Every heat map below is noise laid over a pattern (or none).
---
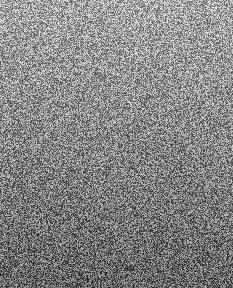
a smooth slope
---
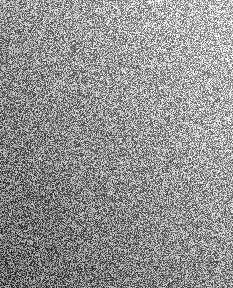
a smooth slope
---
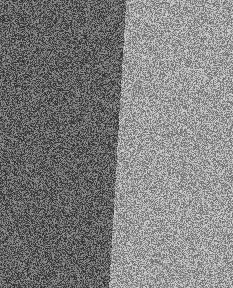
a sharp edge
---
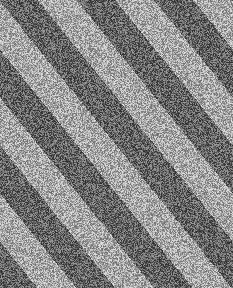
diagonal stripes
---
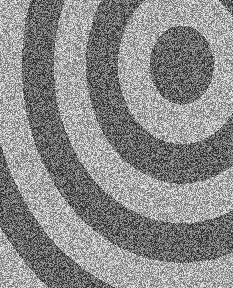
rings round one point
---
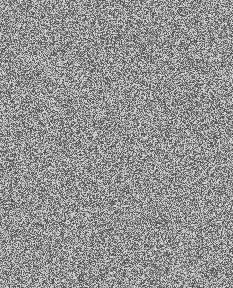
only noise
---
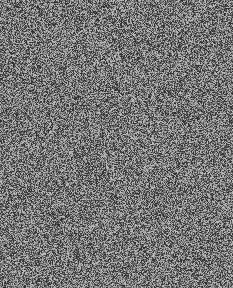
only noise
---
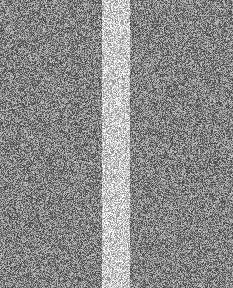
one vertical stripe
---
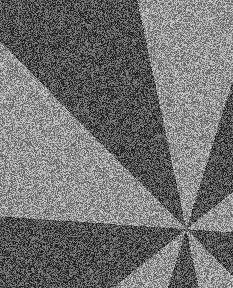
spokes from one point
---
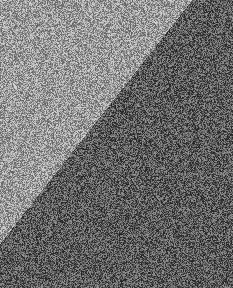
a sharp edge
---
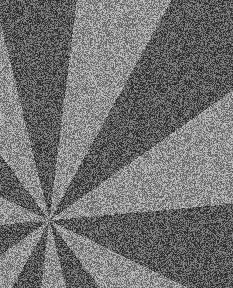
spokes from one point
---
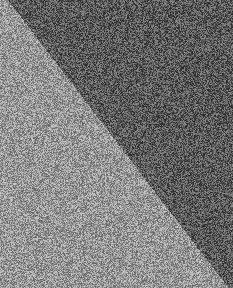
a sharp edge
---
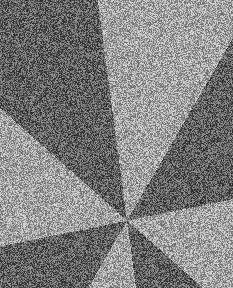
spokes from one point
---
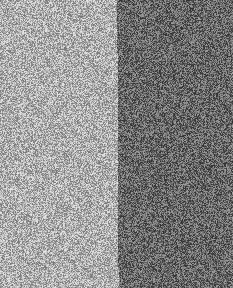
a sharp edge
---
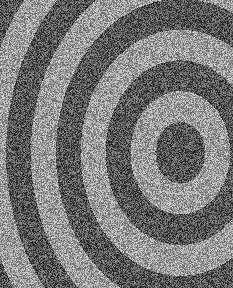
rings round one point
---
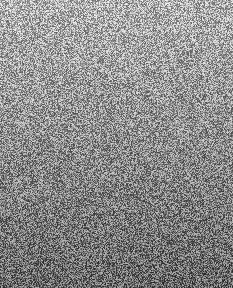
a smooth slope
